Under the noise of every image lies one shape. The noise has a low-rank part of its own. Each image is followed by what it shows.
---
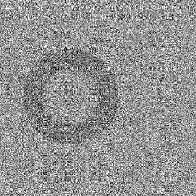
dark ring
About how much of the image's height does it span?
half
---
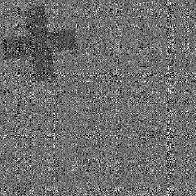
dark cross, top left
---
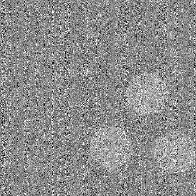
light three dots
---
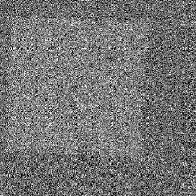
light square
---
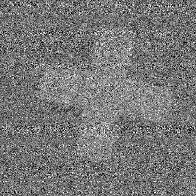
light cross
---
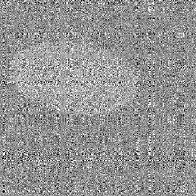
light ellipse
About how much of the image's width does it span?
two thirds
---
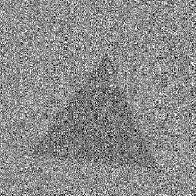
dark triangle
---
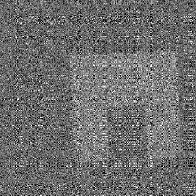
light square with a notch
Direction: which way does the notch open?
down
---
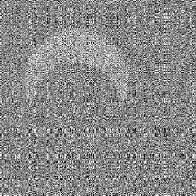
light crescent
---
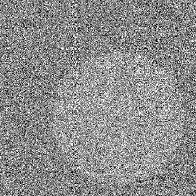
light disc
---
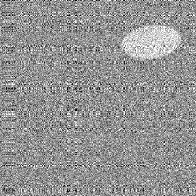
light ellipse, top right
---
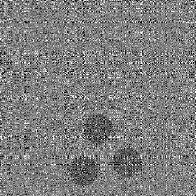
dark three dots, bottom middle
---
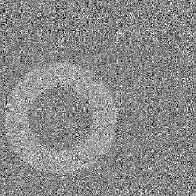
light ring
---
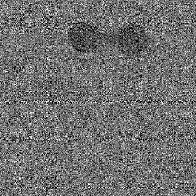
dark dumbbell, top middle
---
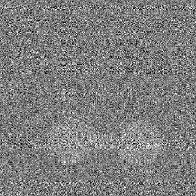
light dumbbell
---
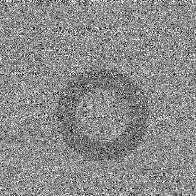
dark ring
